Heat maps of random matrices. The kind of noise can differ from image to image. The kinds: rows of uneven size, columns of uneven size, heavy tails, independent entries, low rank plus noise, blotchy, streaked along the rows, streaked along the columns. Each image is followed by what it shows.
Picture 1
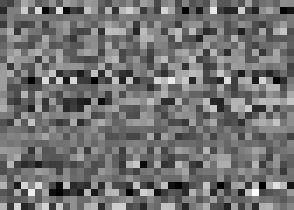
rows of uneven size
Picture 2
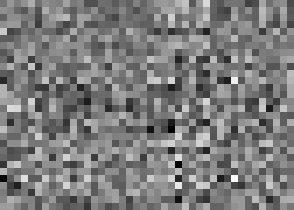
low rank plus noise
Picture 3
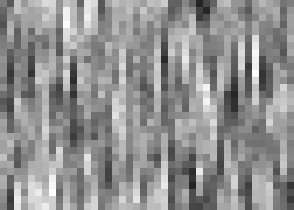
streaked along the columns
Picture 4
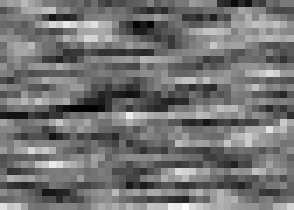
streaked along the rows
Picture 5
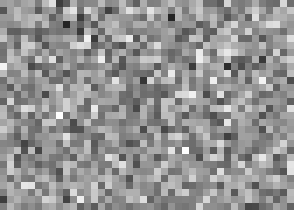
independent entries
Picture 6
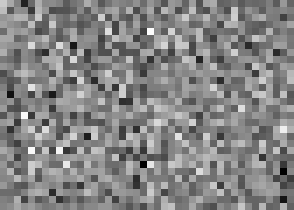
independent entries
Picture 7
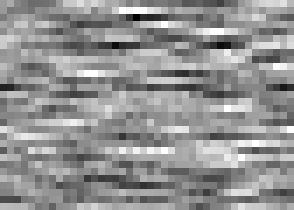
streaked along the rows
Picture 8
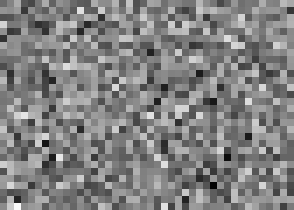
independent entries
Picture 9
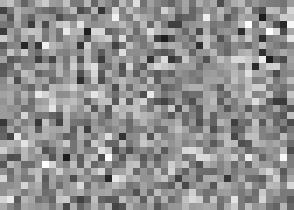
low rank plus noise
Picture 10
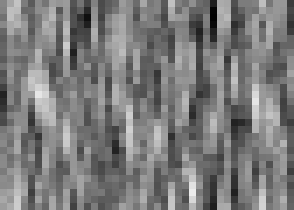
streaked along the columns
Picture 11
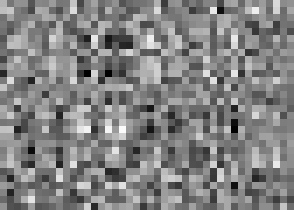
low rank plus noise
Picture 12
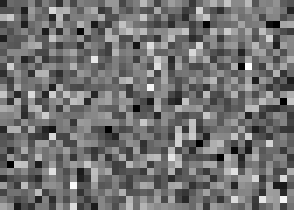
independent entries
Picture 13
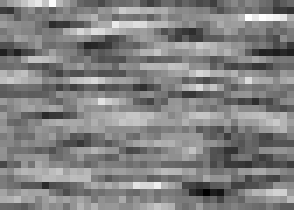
streaked along the rows
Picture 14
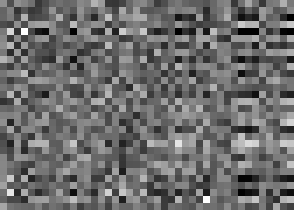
low rank plus noise
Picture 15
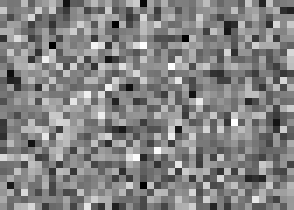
independent entries
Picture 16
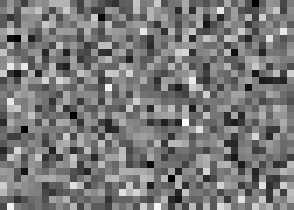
independent entries
